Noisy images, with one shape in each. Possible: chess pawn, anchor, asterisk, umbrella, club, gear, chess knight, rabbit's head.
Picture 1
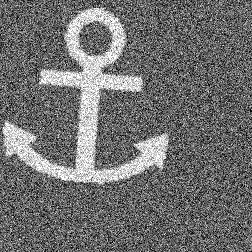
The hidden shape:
anchor
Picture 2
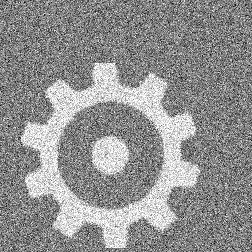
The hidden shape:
gear
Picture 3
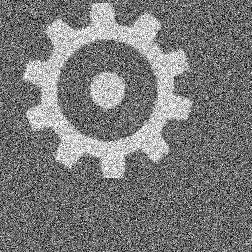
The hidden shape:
gear
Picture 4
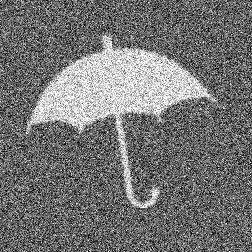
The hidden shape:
umbrella
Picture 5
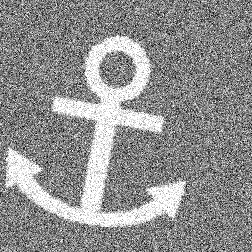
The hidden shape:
anchor
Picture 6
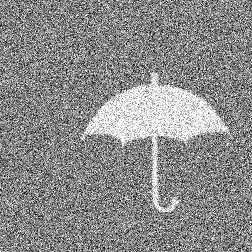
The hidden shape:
umbrella
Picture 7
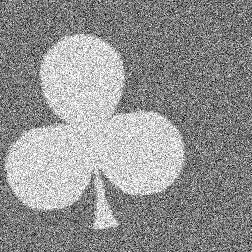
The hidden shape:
club
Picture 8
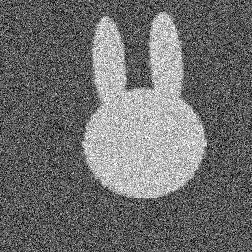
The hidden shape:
rabbit's head
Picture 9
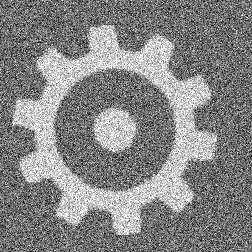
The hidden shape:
gear
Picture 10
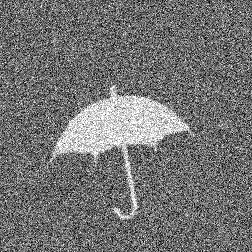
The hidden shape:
umbrella
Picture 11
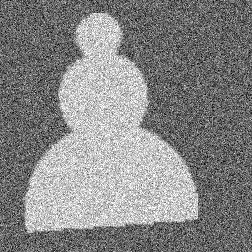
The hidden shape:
chess pawn
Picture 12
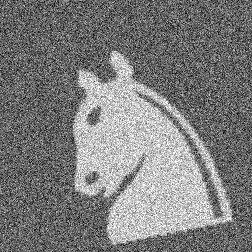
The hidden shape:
chess knight
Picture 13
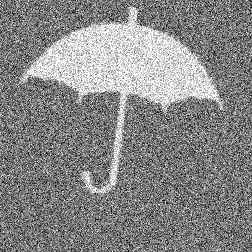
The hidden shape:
umbrella
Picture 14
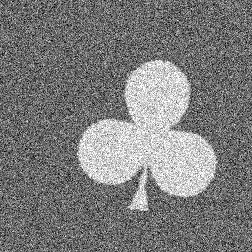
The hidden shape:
club
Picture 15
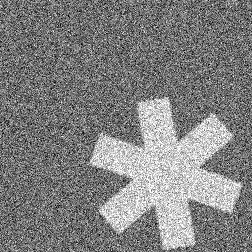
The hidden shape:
asterisk
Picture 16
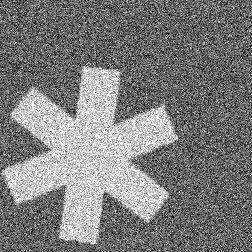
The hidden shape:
asterisk
